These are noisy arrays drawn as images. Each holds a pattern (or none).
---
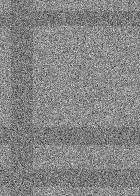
bands of rows crossing bands of columns
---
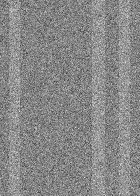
bands of columns
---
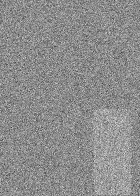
one block
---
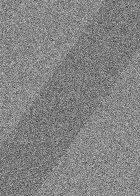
a diagonal band
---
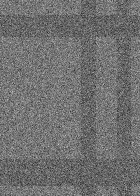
bands of rows crossing bands of columns
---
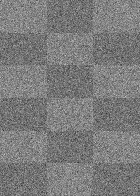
a checkerboard
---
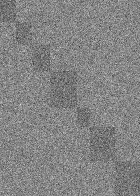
blocks along the diagonal
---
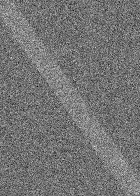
a diagonal band
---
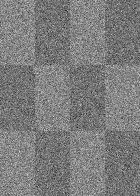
a checkerboard
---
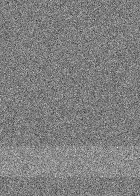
one band of rows
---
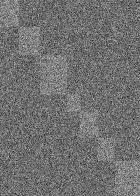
blocks along the diagonal
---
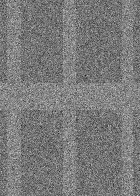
bands of rows crossing bands of columns
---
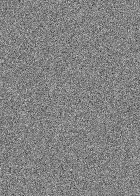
only noise
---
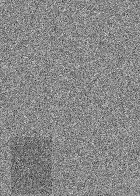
one block
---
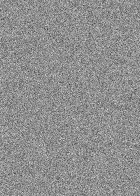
only noise
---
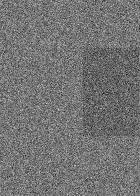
one block
